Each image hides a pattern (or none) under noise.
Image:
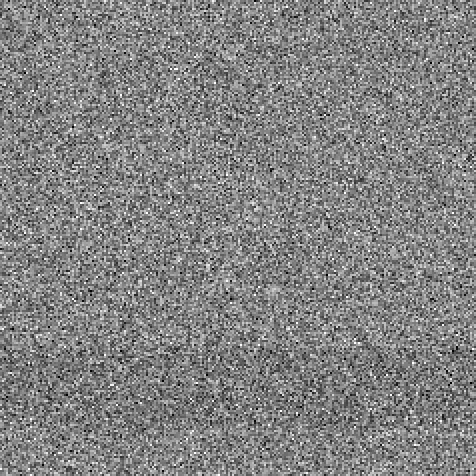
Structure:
one band of rows
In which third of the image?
bottom
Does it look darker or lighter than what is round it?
darker
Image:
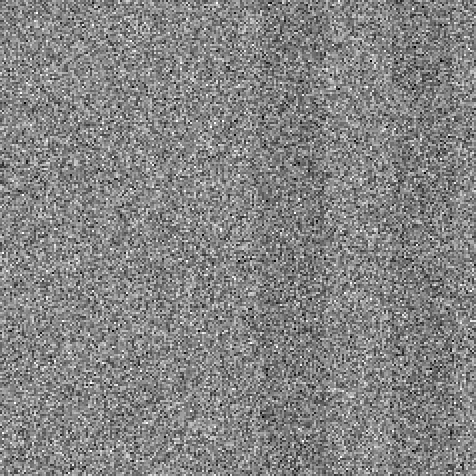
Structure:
bands of columns
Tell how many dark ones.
2
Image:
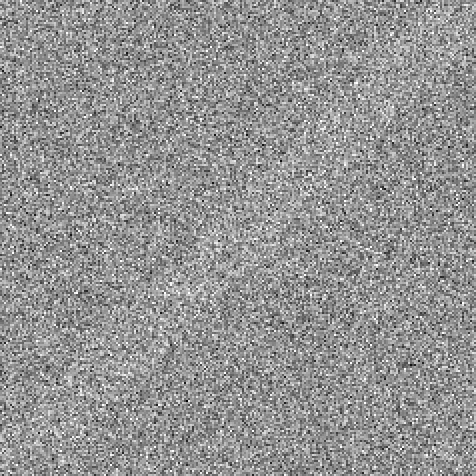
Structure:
a diagonal band
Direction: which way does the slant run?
bottom left to top right
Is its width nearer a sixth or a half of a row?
a sixth
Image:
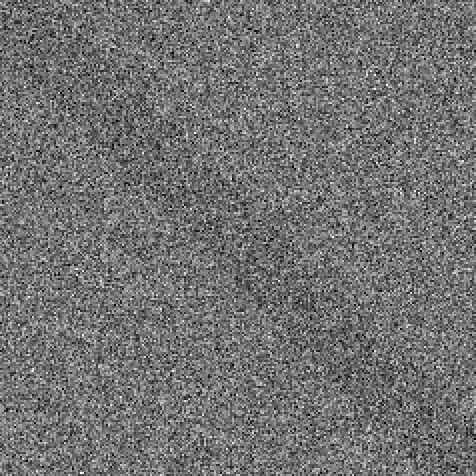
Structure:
a diagonal band
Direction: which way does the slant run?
top left to bottom right
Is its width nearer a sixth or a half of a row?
a sixth
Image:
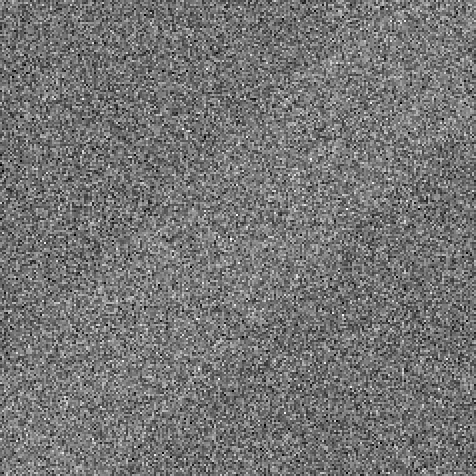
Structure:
a diagonal band
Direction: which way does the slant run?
bottom left to top right
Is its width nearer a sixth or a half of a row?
a half
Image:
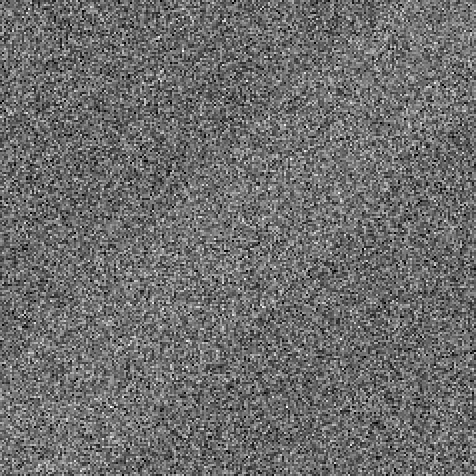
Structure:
a diagonal band
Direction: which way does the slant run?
bottom left to top right
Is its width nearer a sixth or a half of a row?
a half
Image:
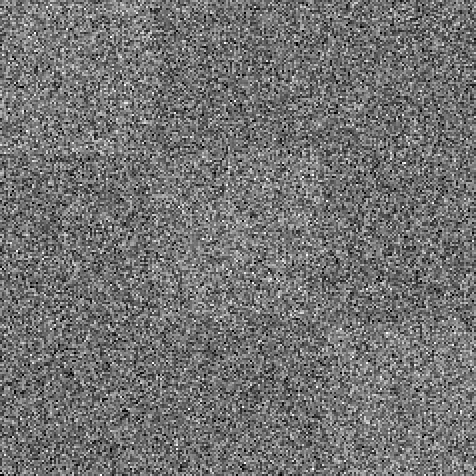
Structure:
blocks along the diagonal
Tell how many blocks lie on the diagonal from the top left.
3
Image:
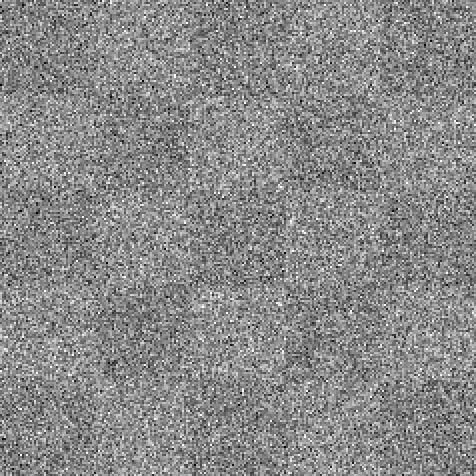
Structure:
a checkerboard
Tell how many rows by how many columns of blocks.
5 by 5
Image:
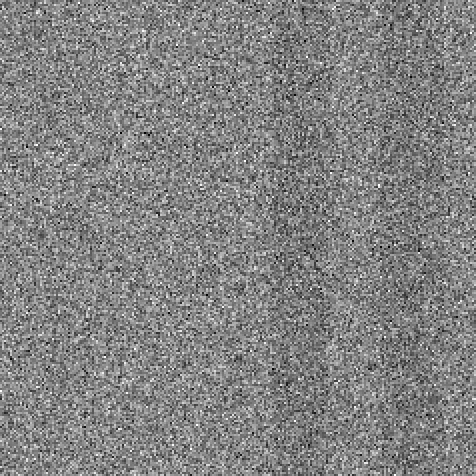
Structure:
bands of columns
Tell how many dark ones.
2
